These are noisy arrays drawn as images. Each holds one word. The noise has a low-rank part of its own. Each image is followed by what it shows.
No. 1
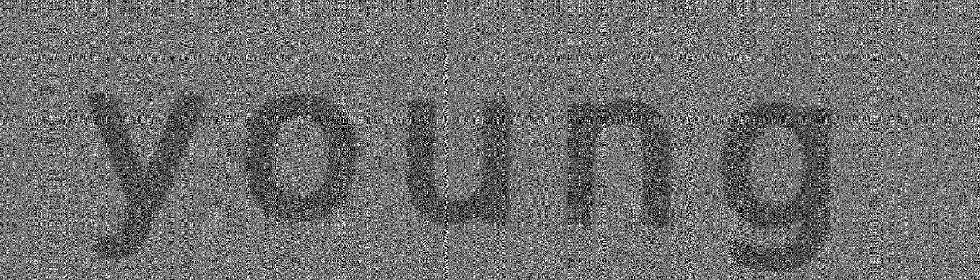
young
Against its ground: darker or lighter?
darker
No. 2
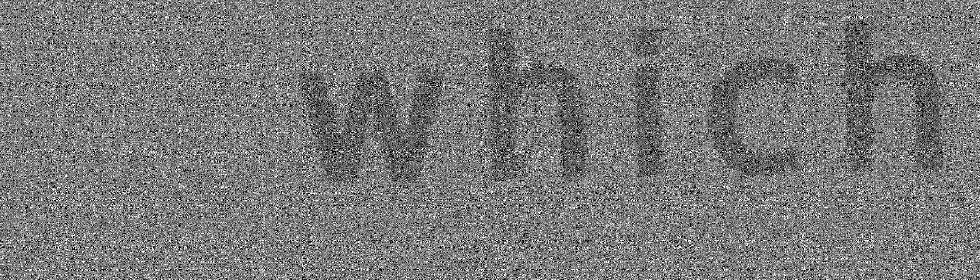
which
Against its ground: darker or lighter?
darker
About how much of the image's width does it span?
two thirds
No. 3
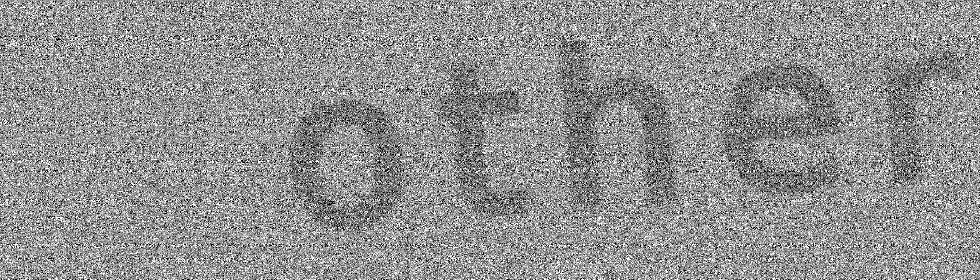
other
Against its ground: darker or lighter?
darker
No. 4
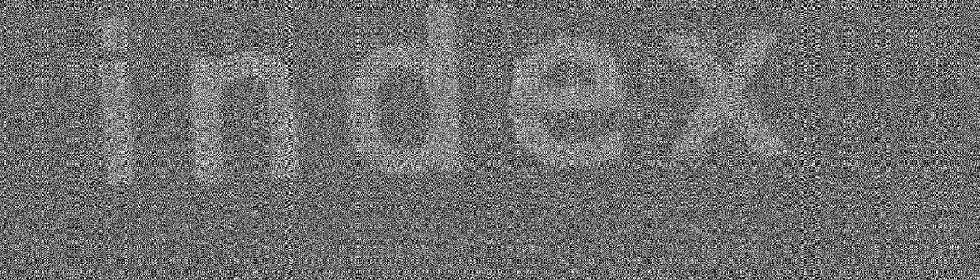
index
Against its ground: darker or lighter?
lighter
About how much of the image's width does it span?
two thirds
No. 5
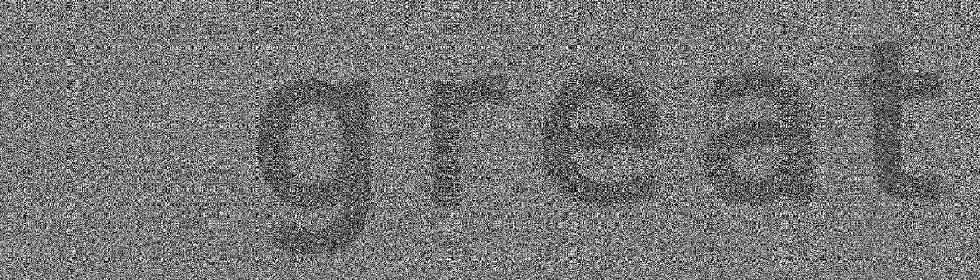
great
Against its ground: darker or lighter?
darker
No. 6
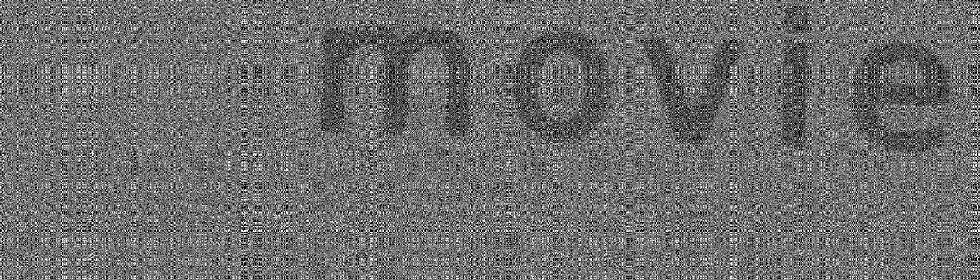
movie
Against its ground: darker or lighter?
darker
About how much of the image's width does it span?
two thirds
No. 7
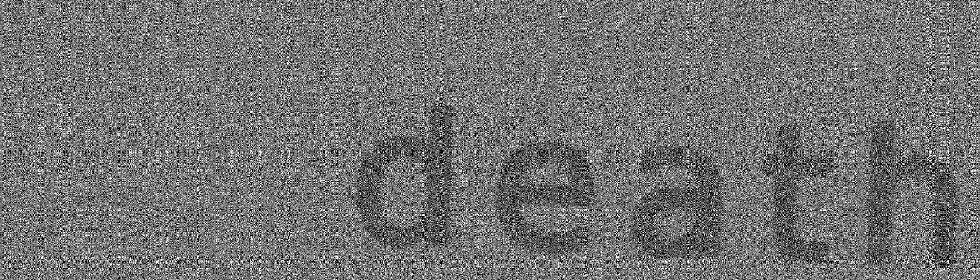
death
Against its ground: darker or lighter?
darker
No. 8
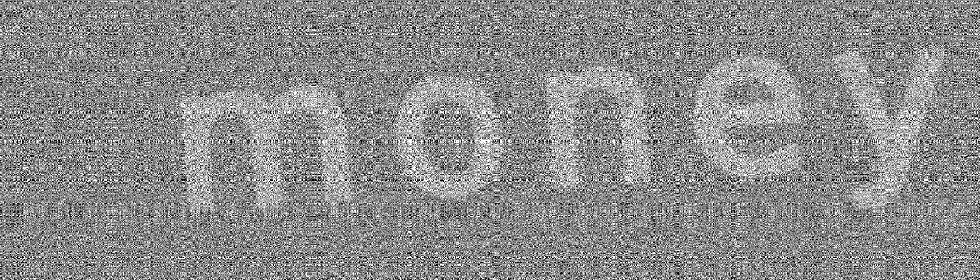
money
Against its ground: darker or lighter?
lighter
